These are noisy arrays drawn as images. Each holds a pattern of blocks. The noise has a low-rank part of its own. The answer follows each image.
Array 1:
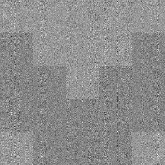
left and right mirror each other
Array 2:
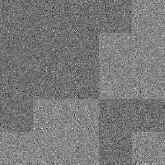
mirrored about the diagonal from the top left
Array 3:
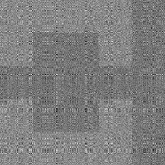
top and bottom mirror each other
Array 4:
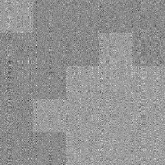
mirrored about the diagonal from the top left
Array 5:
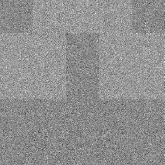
left and right mirror each other
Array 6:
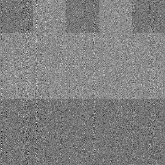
left and right mirror each other
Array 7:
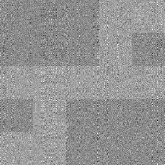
the same after a half turn
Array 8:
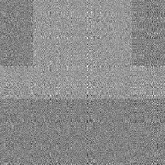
left and right mirror each other
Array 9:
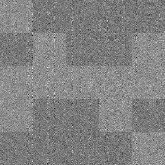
the same after a half turn
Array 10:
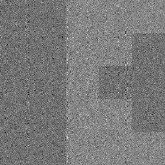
top and bottom mirror each other
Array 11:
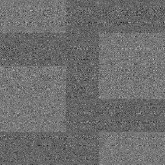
the same after a half turn
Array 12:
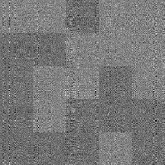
no symmetry
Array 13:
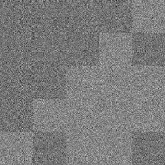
mirrored about the diagonal from the top left
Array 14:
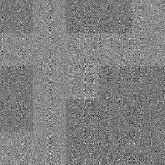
mirrored about the diagonal from the top left
